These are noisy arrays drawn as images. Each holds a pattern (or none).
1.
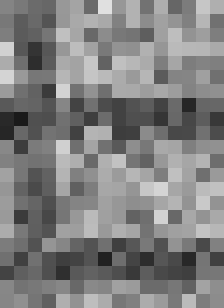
bands of rows crossing bands of columns
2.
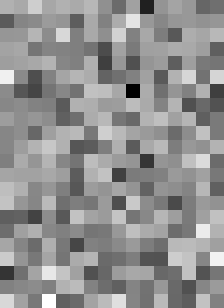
only noise
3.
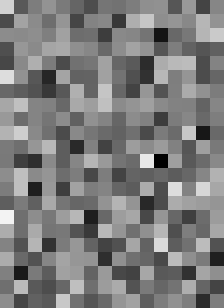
only noise
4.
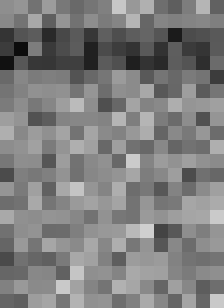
one band of rows
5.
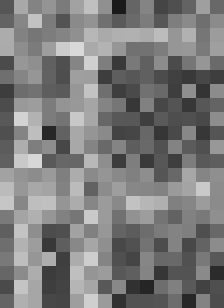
bands of rows crossing bands of columns
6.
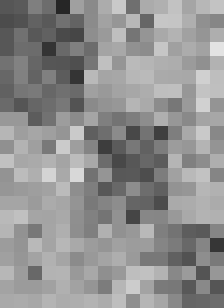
blocks along the diagonal
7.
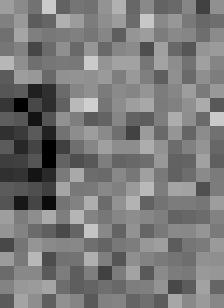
one block
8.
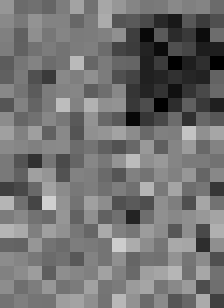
one block
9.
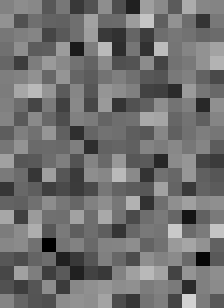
only noise
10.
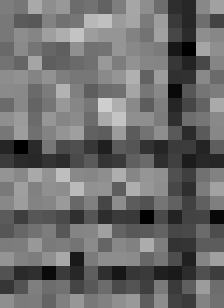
bands of rows crossing bands of columns
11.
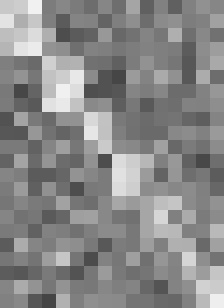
blocks along the diagonal
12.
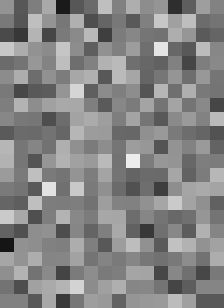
only noise
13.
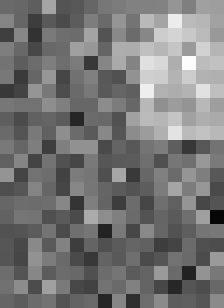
one block
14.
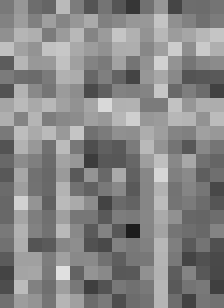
bands of rows crossing bands of columns
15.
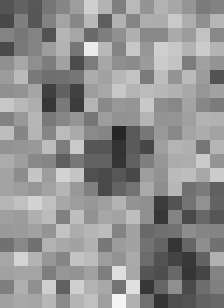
blocks along the diagonal
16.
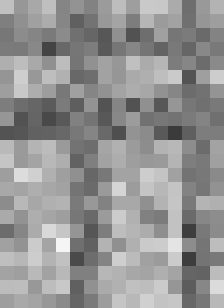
bands of rows crossing bands of columns
